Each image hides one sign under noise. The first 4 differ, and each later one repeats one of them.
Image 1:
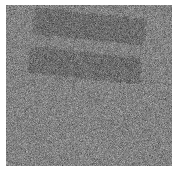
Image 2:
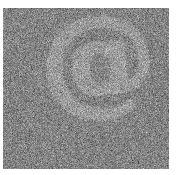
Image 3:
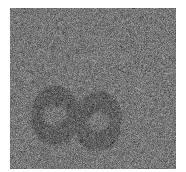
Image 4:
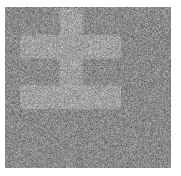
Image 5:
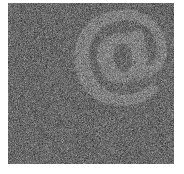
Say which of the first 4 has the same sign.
2
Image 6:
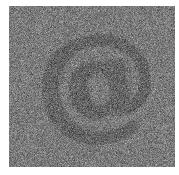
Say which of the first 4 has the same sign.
2
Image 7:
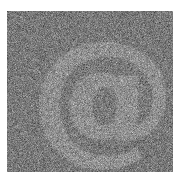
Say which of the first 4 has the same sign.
2
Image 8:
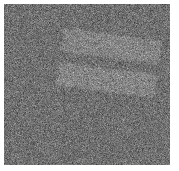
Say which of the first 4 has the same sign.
1
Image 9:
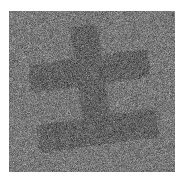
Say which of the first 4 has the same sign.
4
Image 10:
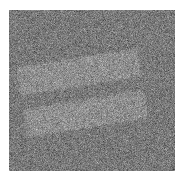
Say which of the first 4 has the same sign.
1
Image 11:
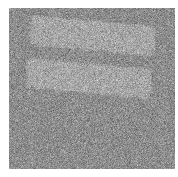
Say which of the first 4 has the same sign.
1
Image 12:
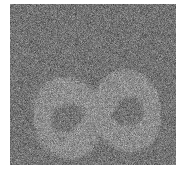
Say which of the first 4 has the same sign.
3
